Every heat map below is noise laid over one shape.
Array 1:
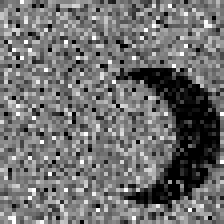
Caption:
dark crescent
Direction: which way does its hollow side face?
left
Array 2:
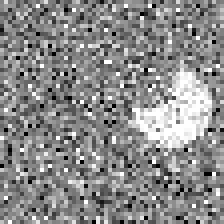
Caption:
light disc with a wedge cut out, middle right
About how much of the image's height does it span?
a third
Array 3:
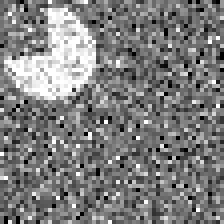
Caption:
light disc with a wedge cut out, top left
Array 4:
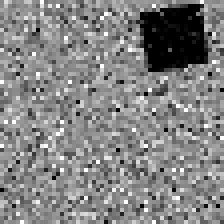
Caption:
dark square, top right
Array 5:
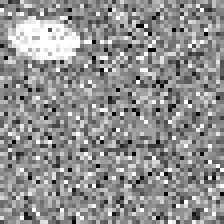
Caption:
light ellipse, top left
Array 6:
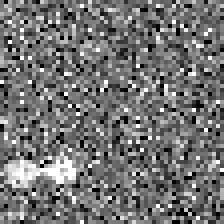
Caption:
light dumbbell, bottom left
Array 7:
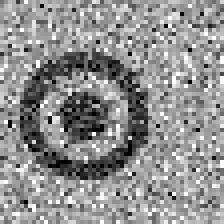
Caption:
dark bullseye
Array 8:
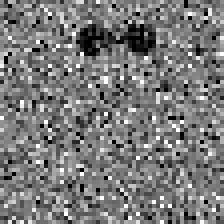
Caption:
dark dumbbell, top middle
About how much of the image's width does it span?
a third
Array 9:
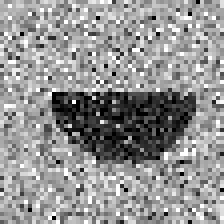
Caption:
dark half disc
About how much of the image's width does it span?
two thirds
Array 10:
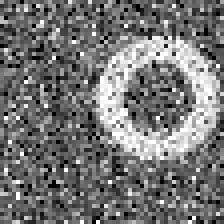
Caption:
light ring
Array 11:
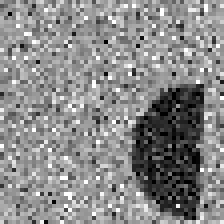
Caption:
dark half disc
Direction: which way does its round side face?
left
